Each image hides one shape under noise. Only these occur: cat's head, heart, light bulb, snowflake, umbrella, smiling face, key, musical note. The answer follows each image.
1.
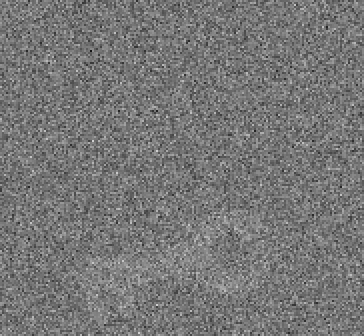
key
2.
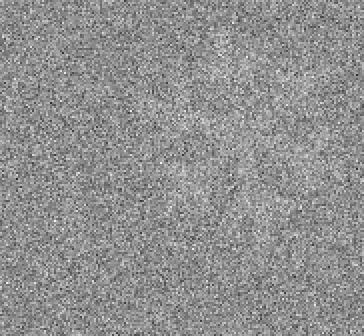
snowflake
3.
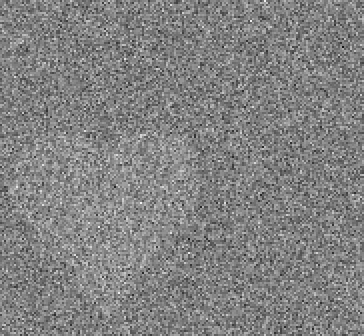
heart
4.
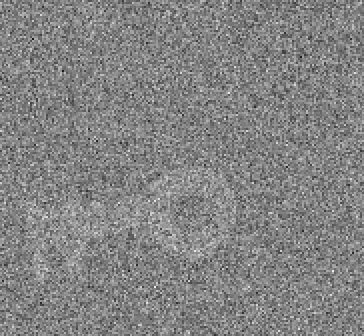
key
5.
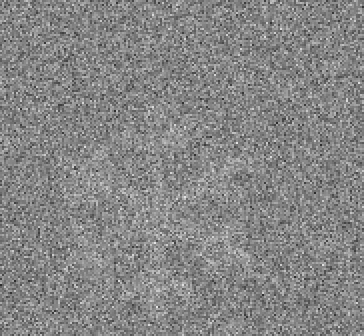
snowflake
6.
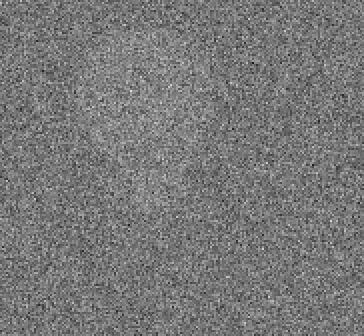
light bulb
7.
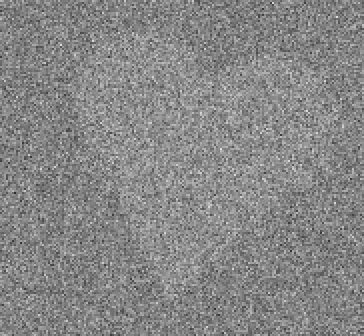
heart
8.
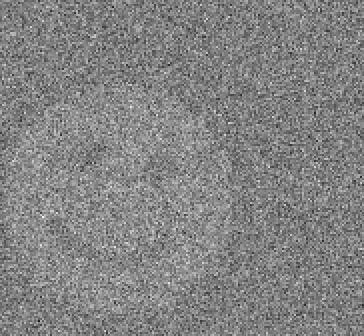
smiling face
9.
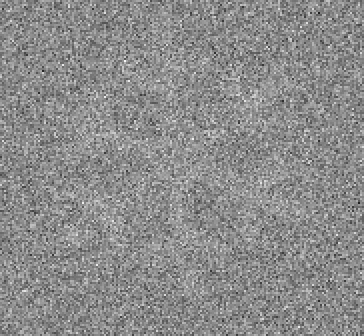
snowflake
